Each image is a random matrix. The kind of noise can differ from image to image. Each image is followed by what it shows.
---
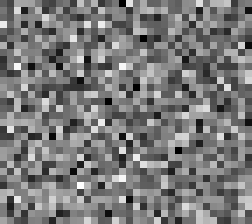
independent entries
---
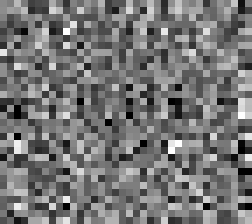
low rank plus noise
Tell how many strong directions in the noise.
one
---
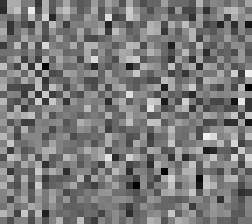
low rank plus noise
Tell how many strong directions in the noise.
two
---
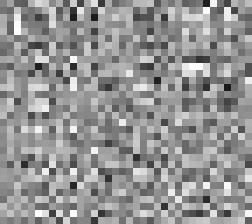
low rank plus noise
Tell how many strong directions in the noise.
one
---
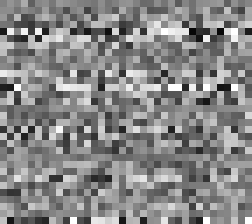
rows of uneven size
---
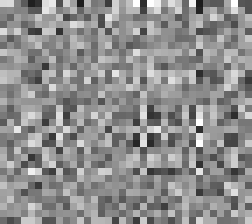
low rank plus noise
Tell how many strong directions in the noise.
one
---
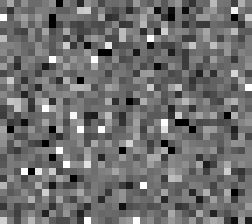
heavy tails
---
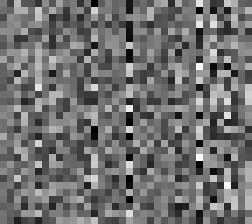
columns of uneven size
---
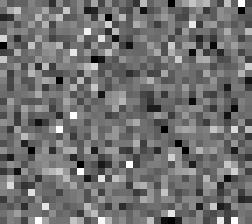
heavy tails
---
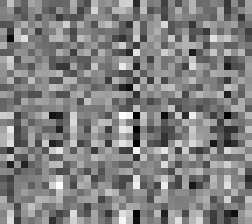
low rank plus noise
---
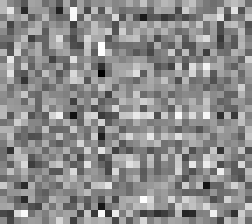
low rank plus noise
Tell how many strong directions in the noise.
three or four
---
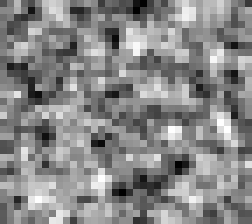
blotchy
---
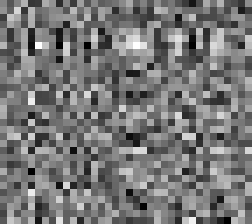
low rank plus noise
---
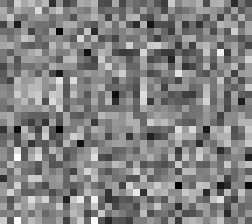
low rank plus noise
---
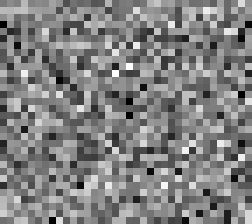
independent entries
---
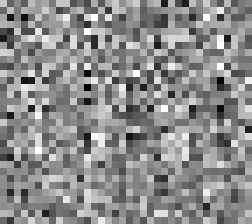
low rank plus noise
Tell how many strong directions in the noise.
three or four
